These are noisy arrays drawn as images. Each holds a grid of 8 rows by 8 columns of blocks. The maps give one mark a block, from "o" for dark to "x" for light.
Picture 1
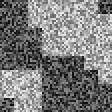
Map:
o o x x x x x o
o o x x x x x x
o o o x x x x x
o o o x x x x x
o o o o o o x x
x x x o o o o x
x x x o o o o o
o x x o o o o o
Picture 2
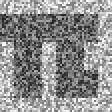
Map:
x x x x x x x x
o o o o o o o x
o o o o o o o x
x o o x o o x x
x o o x o o x x
x o o x o o o x
x o o x o o o x
x x x x x x x x
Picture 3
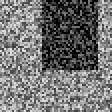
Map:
x x x o o o o x
x x x o o o o x
x x x o o o o x
x x x o o o o x
x x x o o o o x
x x x x x x x x
x x x x x x x x
x x x x x x x x
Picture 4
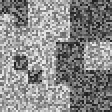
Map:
o o x x x o o o
x o x x x o o o
x x x x x o o o
x x x x o o x x
x o x x o o x x
x x o x o o o o
x x x x x o o o
x x x x x o o o
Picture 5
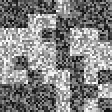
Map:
o o o o x o o o
o o x x o o o o
x x x o o x x o
x x x x o x x x
x o x x o o x x
x x o x x o x o
o o o o x o o x
o o o o x o x o
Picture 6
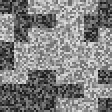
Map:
o o x x x x x o
x o o o x x o o
x o x x x x o x
o x x x x x x x
o x x x x x x x
x x o o x x x o
o o o o o o x x
o o o o x x x o
